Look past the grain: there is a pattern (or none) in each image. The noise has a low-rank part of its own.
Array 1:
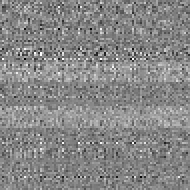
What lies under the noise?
bands of rows
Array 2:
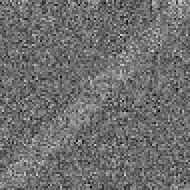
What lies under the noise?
a diagonal band
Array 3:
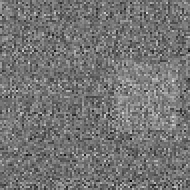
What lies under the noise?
one block
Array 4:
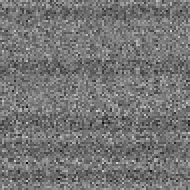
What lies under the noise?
bands of rows
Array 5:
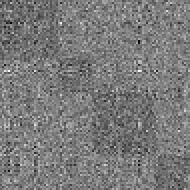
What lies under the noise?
blocks along the diagonal
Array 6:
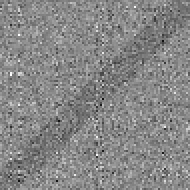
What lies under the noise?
a diagonal band
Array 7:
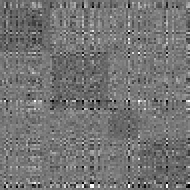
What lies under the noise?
blocks along the diagonal
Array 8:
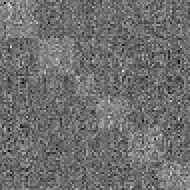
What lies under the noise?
blocks along the diagonal
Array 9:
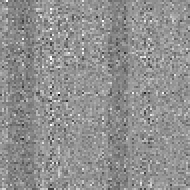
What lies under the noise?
bands of columns
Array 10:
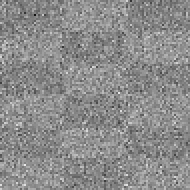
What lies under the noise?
a checkerboard
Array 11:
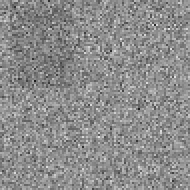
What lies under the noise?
one block
